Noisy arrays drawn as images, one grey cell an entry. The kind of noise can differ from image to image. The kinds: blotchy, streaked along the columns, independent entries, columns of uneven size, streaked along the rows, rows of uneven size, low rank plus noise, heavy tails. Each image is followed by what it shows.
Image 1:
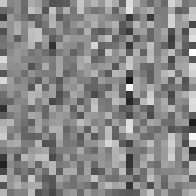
columns of uneven size
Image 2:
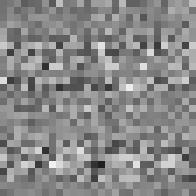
rows of uneven size
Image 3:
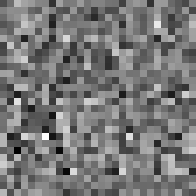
low rank plus noise
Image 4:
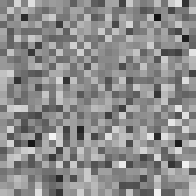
low rank plus noise
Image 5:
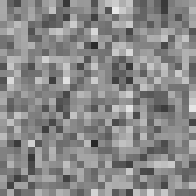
low rank plus noise
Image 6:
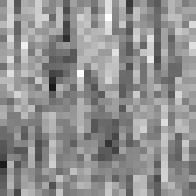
streaked along the columns
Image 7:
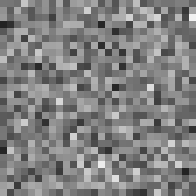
independent entries
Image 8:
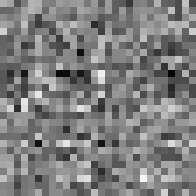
low rank plus noise
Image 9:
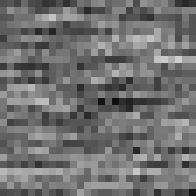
streaked along the rows
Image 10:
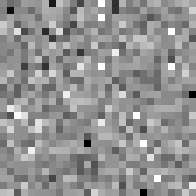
heavy tails
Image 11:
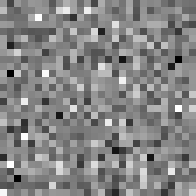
heavy tails
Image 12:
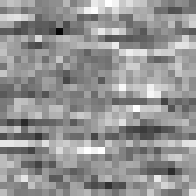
streaked along the rows
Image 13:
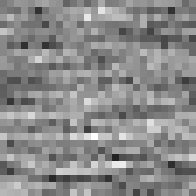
streaked along the rows
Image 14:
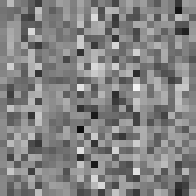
columns of uneven size
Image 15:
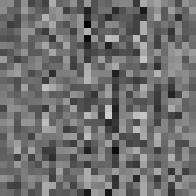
columns of uneven size
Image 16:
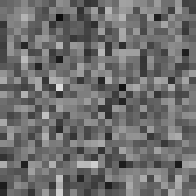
low rank plus noise
